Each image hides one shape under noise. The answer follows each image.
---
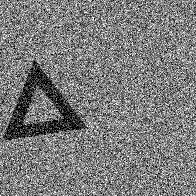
triangle frame
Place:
middle left
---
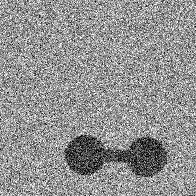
dumbbell
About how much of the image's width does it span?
half
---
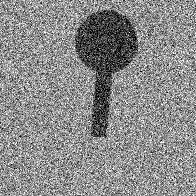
lollipop
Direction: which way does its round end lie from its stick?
up
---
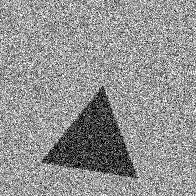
triangle
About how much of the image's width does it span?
half
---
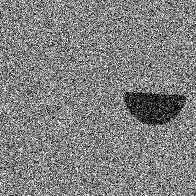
half disc
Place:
middle right
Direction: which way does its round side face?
down
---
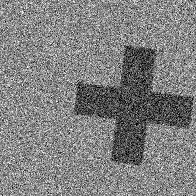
cross
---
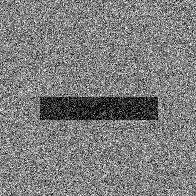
bar
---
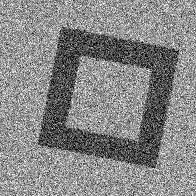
square frame
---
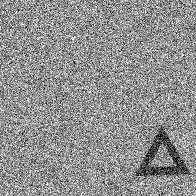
triangle frame
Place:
bottom right
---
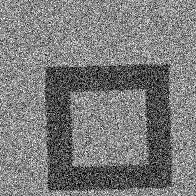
square frame
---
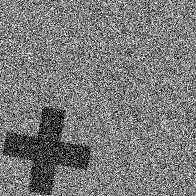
cross
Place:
bottom left
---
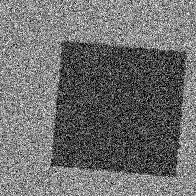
square
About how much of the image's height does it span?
two thirds
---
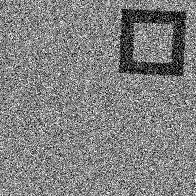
square frame
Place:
top right
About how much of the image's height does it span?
a third
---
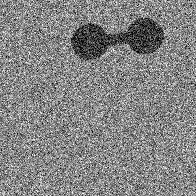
dumbbell
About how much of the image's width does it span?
half
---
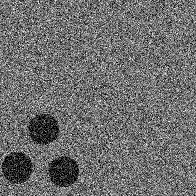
three dots
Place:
bottom left
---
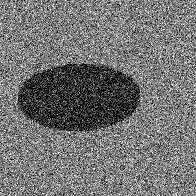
ellipse
